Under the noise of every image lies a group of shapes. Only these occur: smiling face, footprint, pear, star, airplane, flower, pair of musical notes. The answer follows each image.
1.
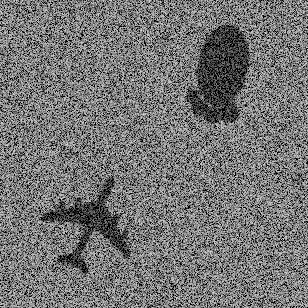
top right: footprint; bottom left: airplane
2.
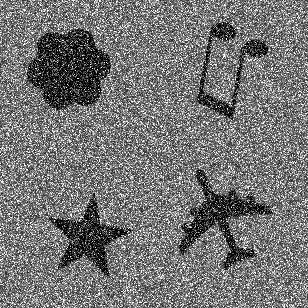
top left: flower; top right: pair of musical notes; bottom left: star; bottom right: airplane
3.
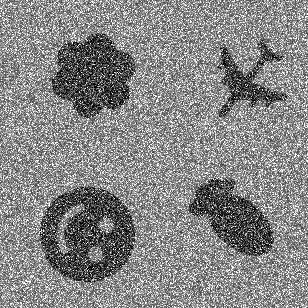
top left: flower; top right: airplane; bottom left: smiling face; bottom right: footprint
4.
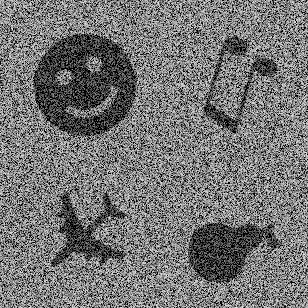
top left: smiling face; top right: pair of musical notes; bottom left: airplane; bottom right: pear
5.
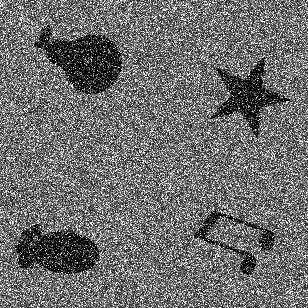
top left: pear; top right: star; bottom left: footprint; bottom right: pair of musical notes
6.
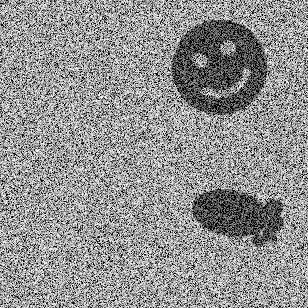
top right: smiling face; bottom right: footprint
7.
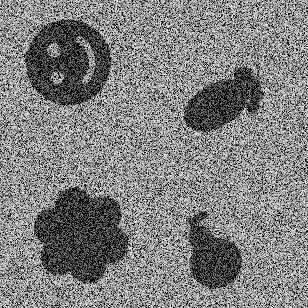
top left: smiling face; top right: footprint; bottom left: flower; bottom right: pear
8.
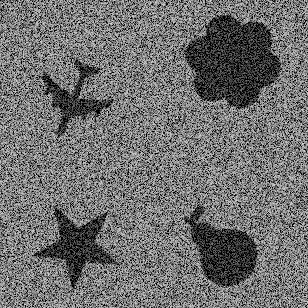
top left: airplane; top right: flower; bottom left: star; bottom right: pear
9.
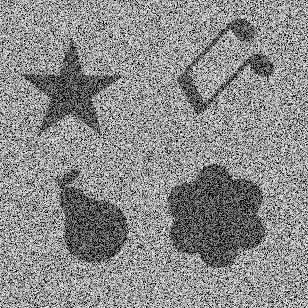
top left: star; top right: pair of musical notes; bottom left: pear; bottom right: flower
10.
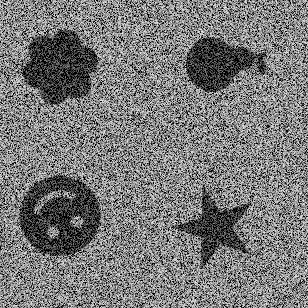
top left: flower; top right: pear; bottom left: smiling face; bottom right: star
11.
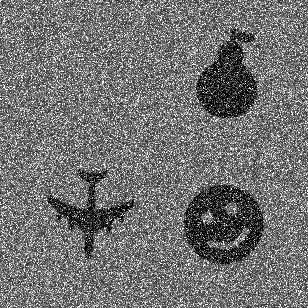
top right: pear; bottom left: airplane; bottom right: smiling face
